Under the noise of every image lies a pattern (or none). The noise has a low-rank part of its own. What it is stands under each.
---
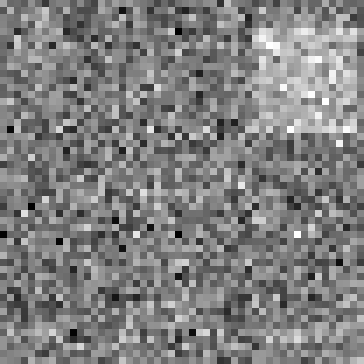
one block
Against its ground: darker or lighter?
lighter
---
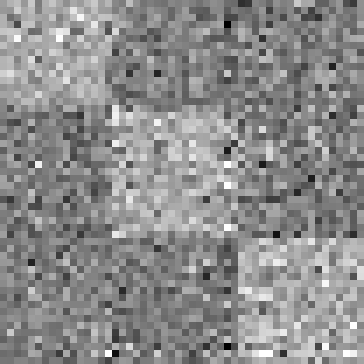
blocks along the diagonal
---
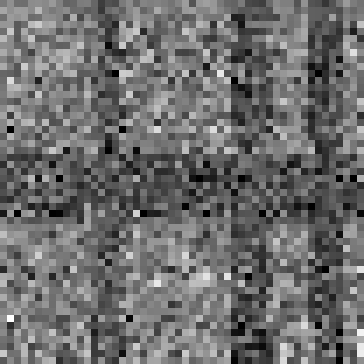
bands of rows crossing bands of columns
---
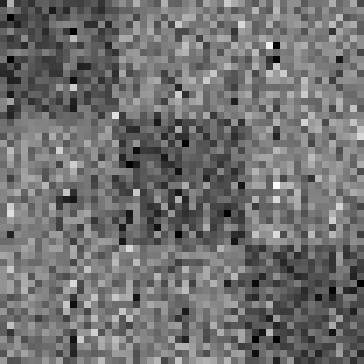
blocks along the diagonal
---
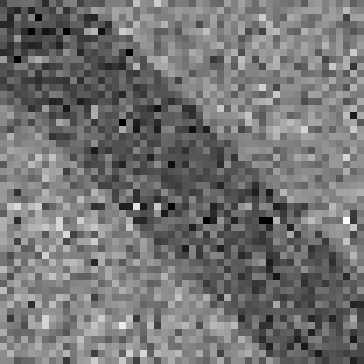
a diagonal band
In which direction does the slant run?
top left to bottom right
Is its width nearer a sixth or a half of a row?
a half
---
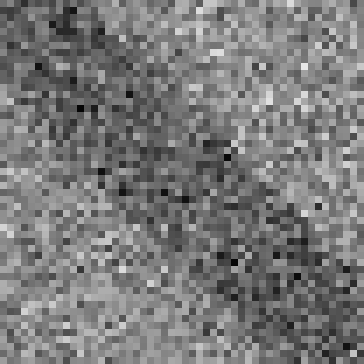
a diagonal band
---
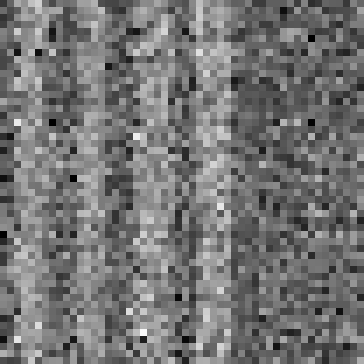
bands of columns
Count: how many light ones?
4
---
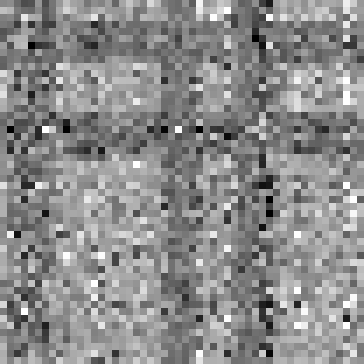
bands of rows crossing bands of columns
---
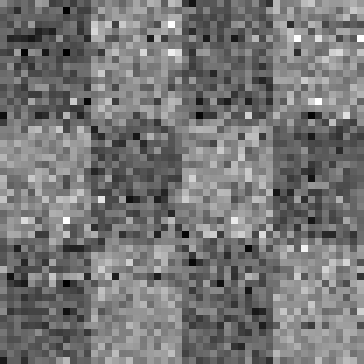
a checkerboard
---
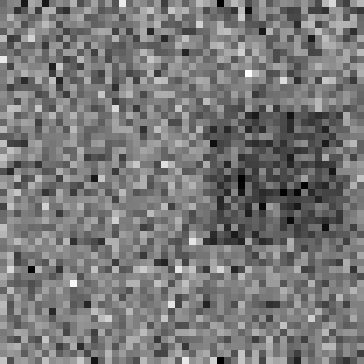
one block
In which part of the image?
middle right
